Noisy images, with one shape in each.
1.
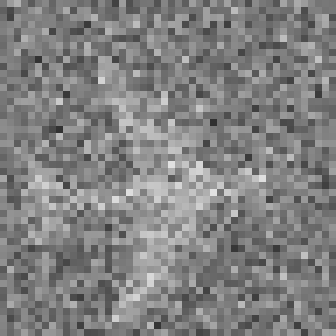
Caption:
light airplane
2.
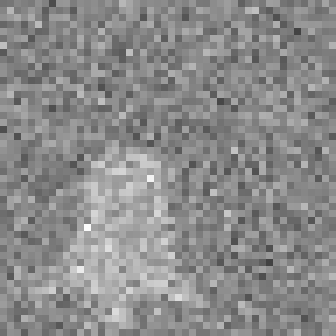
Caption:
light bell
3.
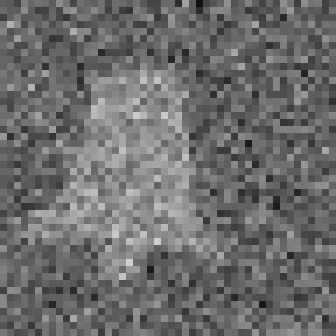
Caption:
light bell
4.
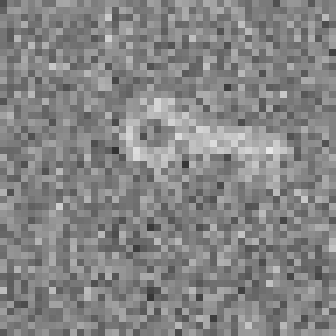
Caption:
light key
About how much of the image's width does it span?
half
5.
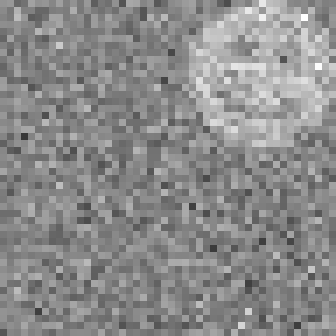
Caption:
light smiling face, top right
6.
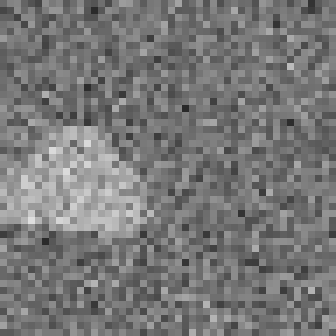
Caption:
light cloud, middle left
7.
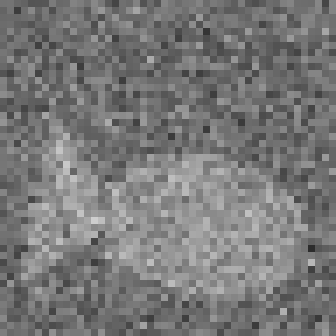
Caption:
light fish
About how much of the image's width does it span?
nearly all
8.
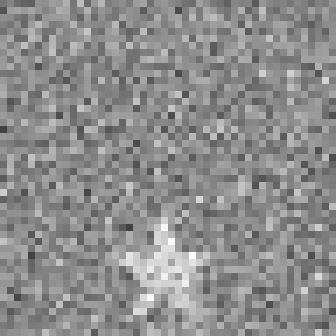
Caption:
light star, bottom middle
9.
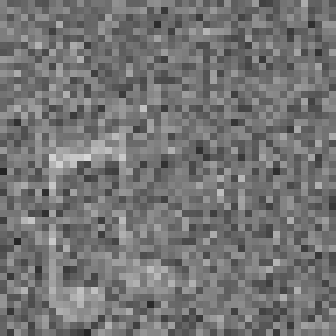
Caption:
light pair of musical notes
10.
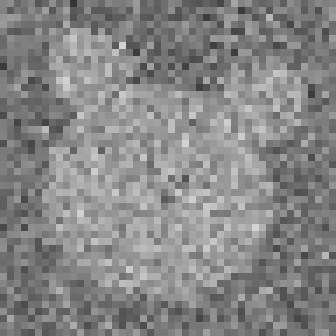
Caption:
light bear's head
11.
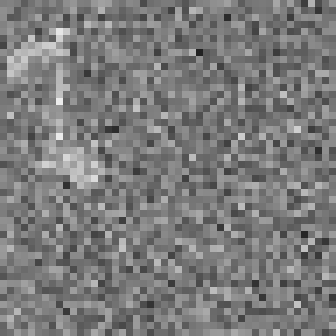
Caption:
light musical note
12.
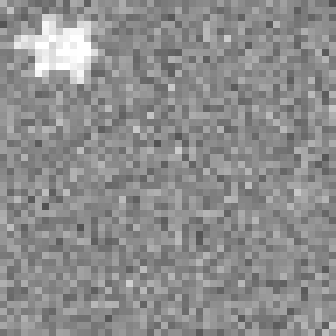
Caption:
light turtle, top left
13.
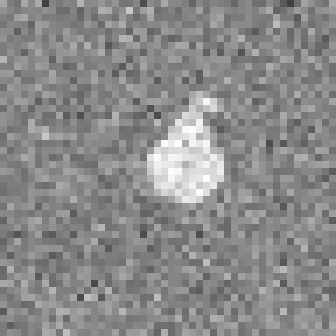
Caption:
light pear, centre
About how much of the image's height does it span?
a third
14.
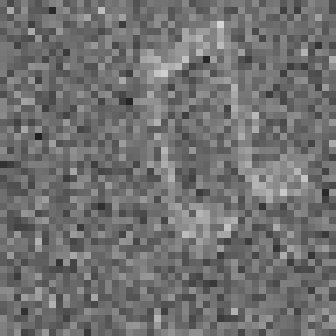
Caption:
light pair of musical notes
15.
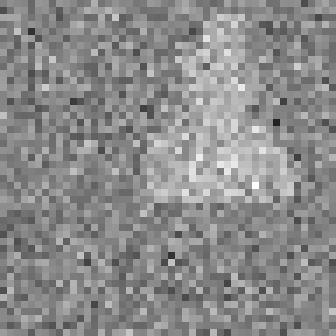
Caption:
light chess pawn
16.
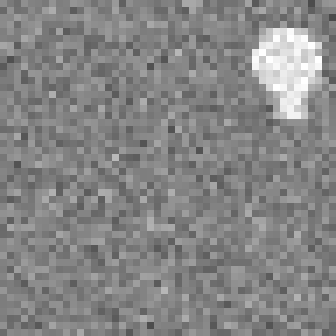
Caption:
light light bulb, top right
